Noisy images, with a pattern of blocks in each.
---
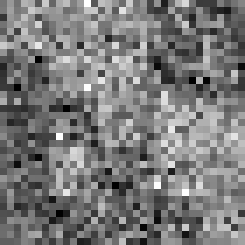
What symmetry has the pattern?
mirrored about the diagonal from the bottom left
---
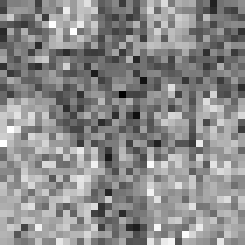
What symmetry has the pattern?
left and right mirror each other
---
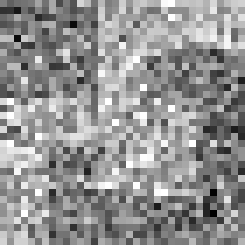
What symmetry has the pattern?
mirrored about the diagonal from the top left
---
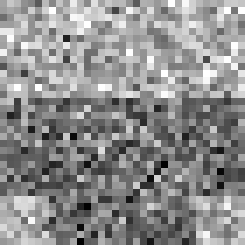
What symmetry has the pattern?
left and right mirror each other
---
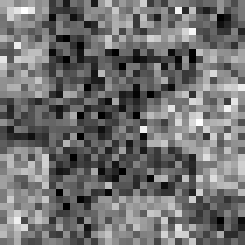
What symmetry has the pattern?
top and bottom mirror each other
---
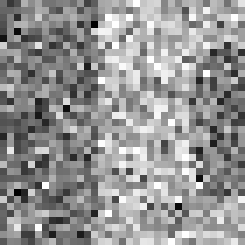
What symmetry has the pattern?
top and bottom mirror each other
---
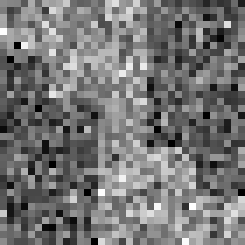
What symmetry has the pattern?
the same after a half turn
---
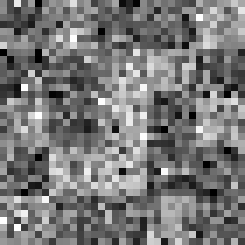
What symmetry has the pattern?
the same after a half turn
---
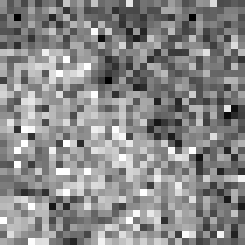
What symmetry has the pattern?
mirrored about the diagonal from the bottom left
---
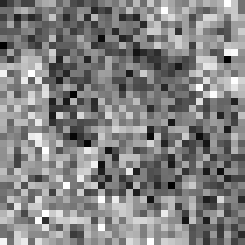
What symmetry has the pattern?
mirrored about the diagonal from the bottom left
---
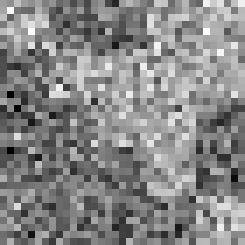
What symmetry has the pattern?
mirrored about the diagonal from the bottom left
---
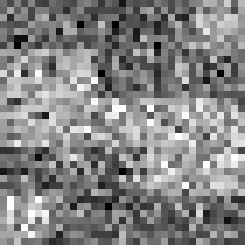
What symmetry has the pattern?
the same after a half turn
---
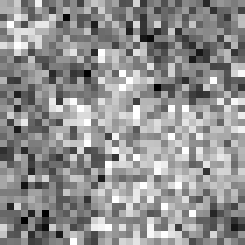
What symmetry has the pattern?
mirrored about the diagonal from the top left
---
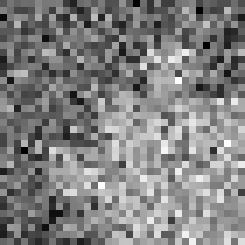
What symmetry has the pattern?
mirrored about the diagonal from the top left
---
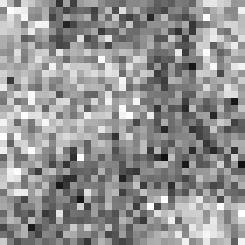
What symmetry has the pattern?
no symmetry
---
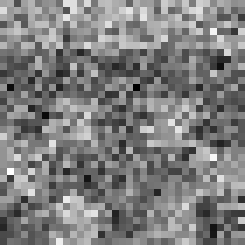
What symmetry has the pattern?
left and right mirror each other
